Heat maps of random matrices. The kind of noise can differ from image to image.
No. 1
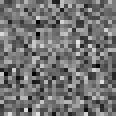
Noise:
low rank plus noise
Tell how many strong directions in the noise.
five to eight
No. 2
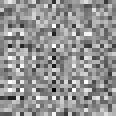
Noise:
low rank plus noise
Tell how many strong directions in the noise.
one
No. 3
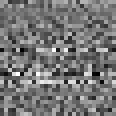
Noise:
rows of uneven size
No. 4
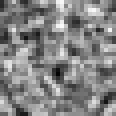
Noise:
blotchy
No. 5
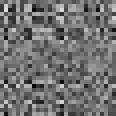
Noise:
low rank plus noise
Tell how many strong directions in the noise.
one
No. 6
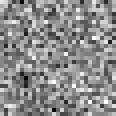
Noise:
independent entries
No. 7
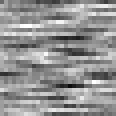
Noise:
streaked along the rows
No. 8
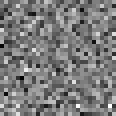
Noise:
independent entries
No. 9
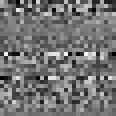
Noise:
rows of uneven size
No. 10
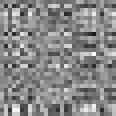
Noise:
low rank plus noise
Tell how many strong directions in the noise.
one
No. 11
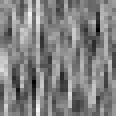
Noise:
streaked along the columns
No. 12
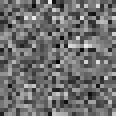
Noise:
low rank plus noise
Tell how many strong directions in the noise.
three or four
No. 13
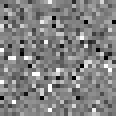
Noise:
heavy tails
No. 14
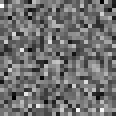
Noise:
independent entries
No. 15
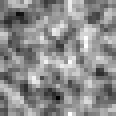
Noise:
blotchy
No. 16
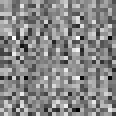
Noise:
low rank plus noise
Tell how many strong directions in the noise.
two
